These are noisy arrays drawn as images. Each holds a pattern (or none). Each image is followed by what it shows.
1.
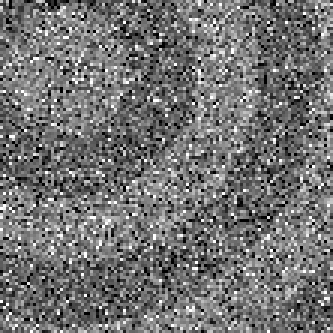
rings round one point
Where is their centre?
top left
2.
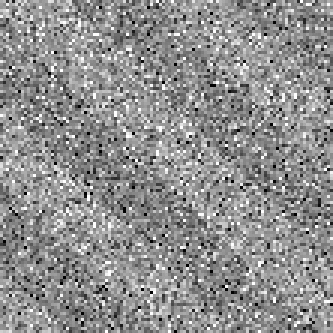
diagonal stripes
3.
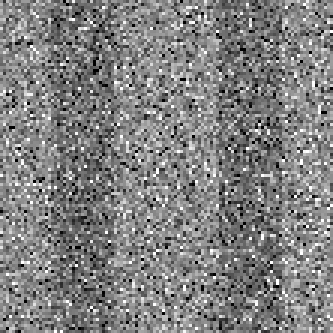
vertical stripes
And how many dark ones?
2
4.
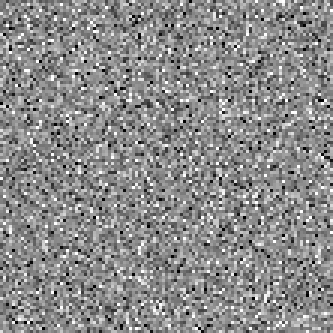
only noise
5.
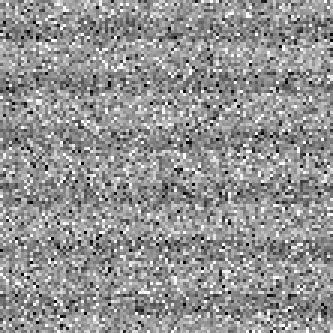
horizontal stripes
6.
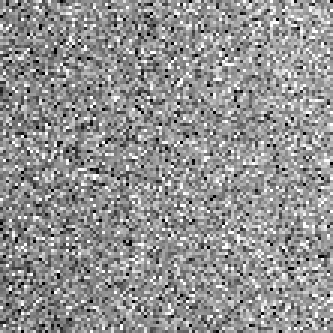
a smooth slope
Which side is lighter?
right
